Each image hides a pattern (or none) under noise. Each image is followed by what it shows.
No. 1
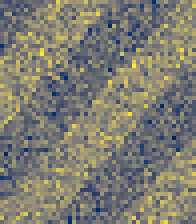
diagonal stripes
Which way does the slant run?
bottom left to top right
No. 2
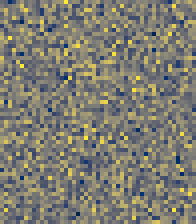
only noise
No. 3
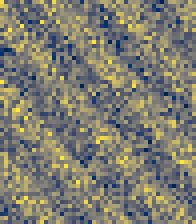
diagonal stripes
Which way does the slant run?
top left to bottom right
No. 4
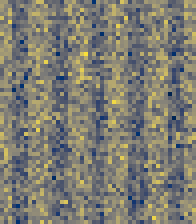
vertical stripes
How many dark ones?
5
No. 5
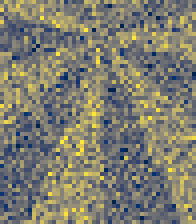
spokes from one point
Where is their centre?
top middle
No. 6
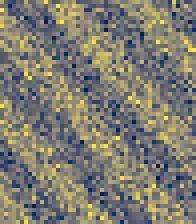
diagonal stripes
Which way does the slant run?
top left to bottom right
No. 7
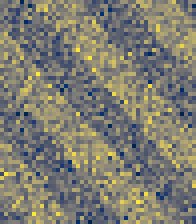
diagonal stripes
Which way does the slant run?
top left to bottom right
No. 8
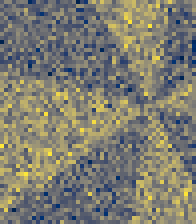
spokes from one point
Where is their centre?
middle right
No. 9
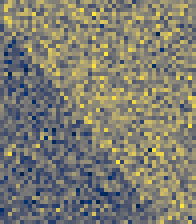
a sharp edge
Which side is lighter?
top right
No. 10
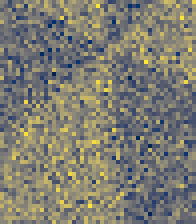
spokes from one point
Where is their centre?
top middle
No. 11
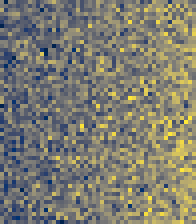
a smooth slope
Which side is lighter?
right
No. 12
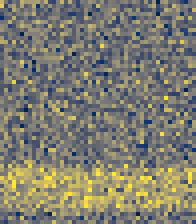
one horizontal stripe
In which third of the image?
bottom
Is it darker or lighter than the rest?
lighter
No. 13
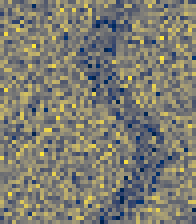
a wavy band
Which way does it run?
top to bottom
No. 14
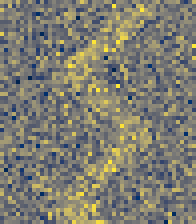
a wavy band
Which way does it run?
top to bottom
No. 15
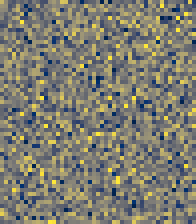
only noise
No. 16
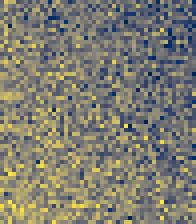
a smooth slope
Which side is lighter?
bottom left
